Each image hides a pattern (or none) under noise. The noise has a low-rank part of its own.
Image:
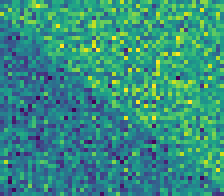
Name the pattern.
a sharp edge
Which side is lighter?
top right
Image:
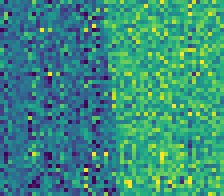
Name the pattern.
a sharp edge
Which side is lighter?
right
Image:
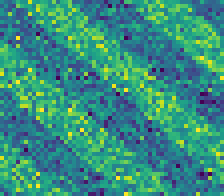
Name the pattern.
diagonal stripes
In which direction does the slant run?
top left to bottom right
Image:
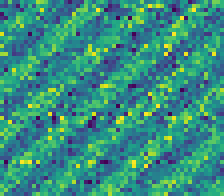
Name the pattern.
diagonal stripes
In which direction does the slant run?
bottom left to top right
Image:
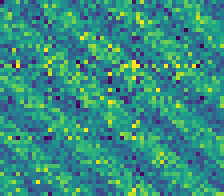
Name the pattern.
diagonal stripes
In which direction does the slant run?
top left to bottom right
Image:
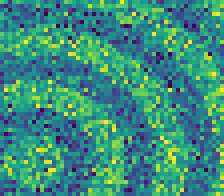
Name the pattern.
rings round one point
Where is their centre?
bottom left
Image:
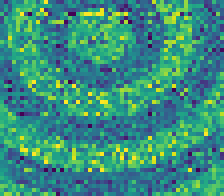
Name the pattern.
rings round one point
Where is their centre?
top middle
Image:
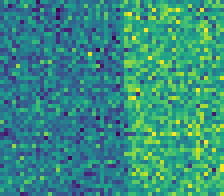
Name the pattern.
a sharp edge
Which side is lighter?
right
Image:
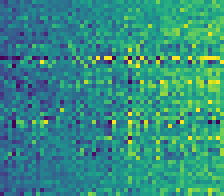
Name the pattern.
a smooth slope
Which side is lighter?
right
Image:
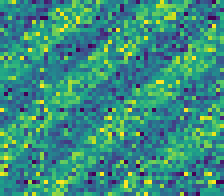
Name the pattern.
diagonal stripes
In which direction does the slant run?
bottom left to top right
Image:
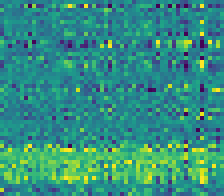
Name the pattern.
one horizontal stripe
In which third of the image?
bottom
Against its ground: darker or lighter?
lighter
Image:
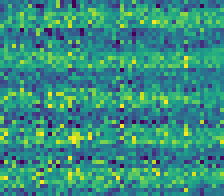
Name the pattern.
horizontal stripes
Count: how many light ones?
5
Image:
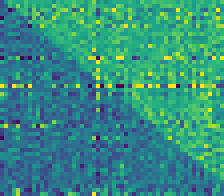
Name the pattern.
a sharp edge
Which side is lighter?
top right
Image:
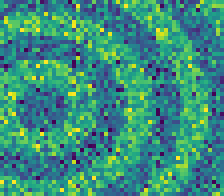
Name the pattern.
rings round one point
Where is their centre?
middle left
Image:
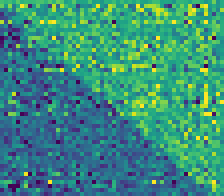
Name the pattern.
a sharp edge
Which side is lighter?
top right
